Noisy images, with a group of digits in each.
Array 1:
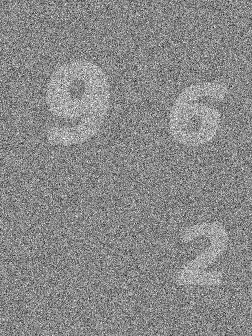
top left: 9; top right: 6; bottom right: 2
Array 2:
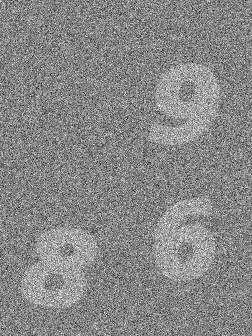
top right: 9; bottom left: 8; bottom right: 6
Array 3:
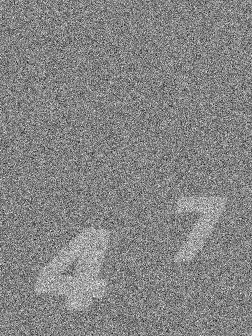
bottom left: 4; bottom right: 7
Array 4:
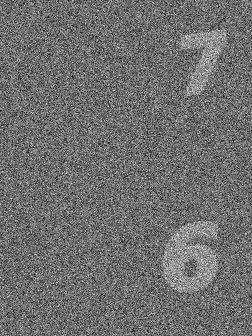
top right: 7; bottom right: 6
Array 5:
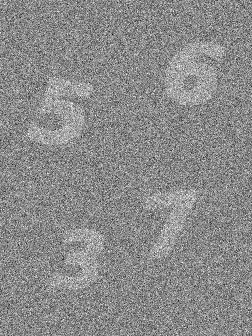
top left: 5; top right: 6; bottom left: 3; bottom right: 7
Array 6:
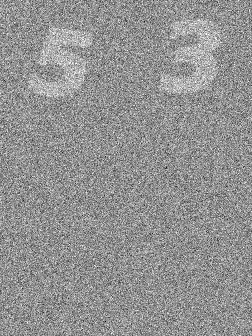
top left: 5; top right: 3
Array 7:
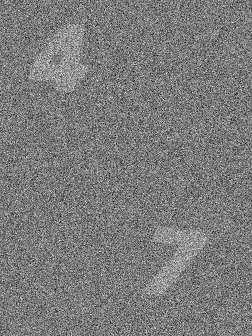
top left: 4; bottom right: 7
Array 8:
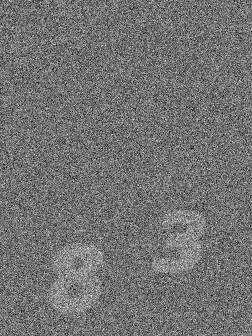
bottom left: 8; bottom right: 3
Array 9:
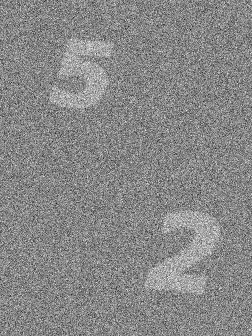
top left: 5; bottom right: 2
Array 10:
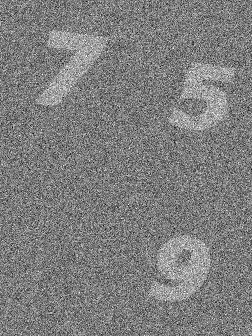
top left: 7; top right: 5; bottom right: 9
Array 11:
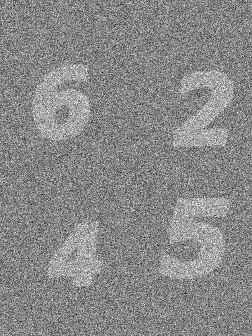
top left: 6; top right: 2; bottom left: 4; bottom right: 5
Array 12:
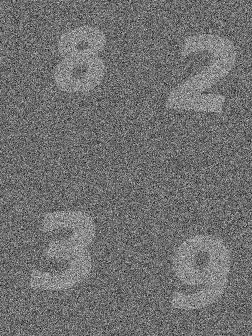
top left: 8; top right: 2; bottom left: 3; bottom right: 9
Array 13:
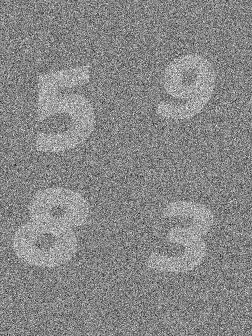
top left: 5; top right: 9; bottom left: 8; bottom right: 3
